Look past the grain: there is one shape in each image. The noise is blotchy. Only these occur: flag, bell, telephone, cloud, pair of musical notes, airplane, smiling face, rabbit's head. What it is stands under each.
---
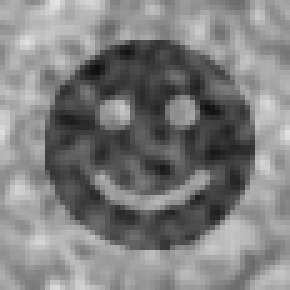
smiling face
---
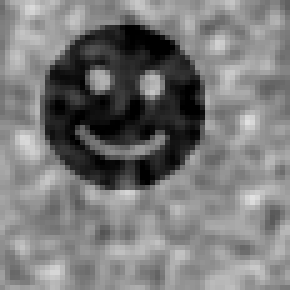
smiling face
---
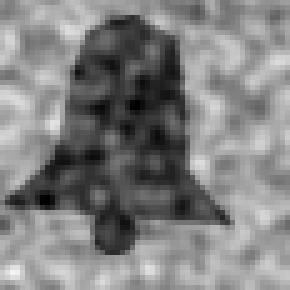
bell
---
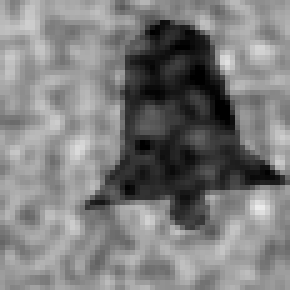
bell
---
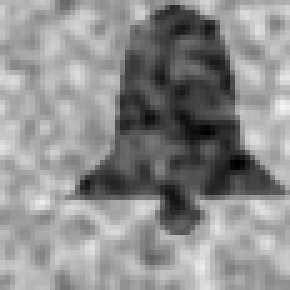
bell
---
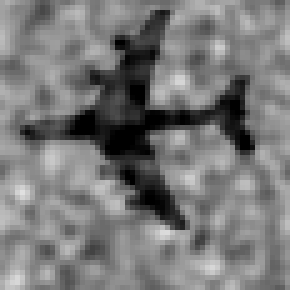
airplane
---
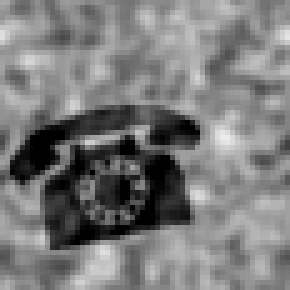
telephone
